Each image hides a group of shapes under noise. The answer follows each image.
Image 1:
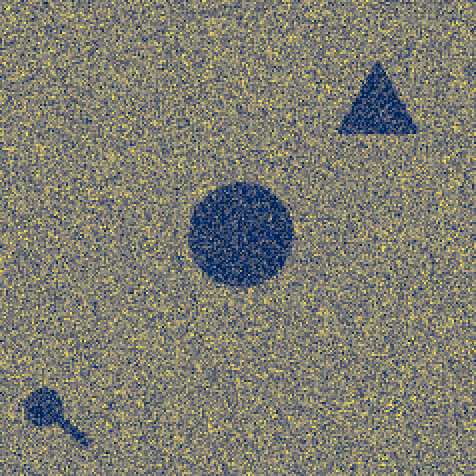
top right: triangle; centre: disc; bottom left: lollipop
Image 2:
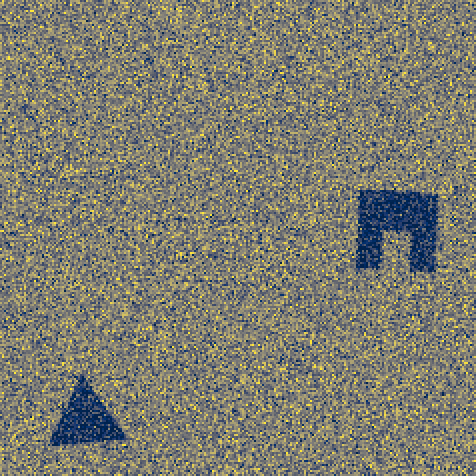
middle right: square with a notch; bottom left: triangle
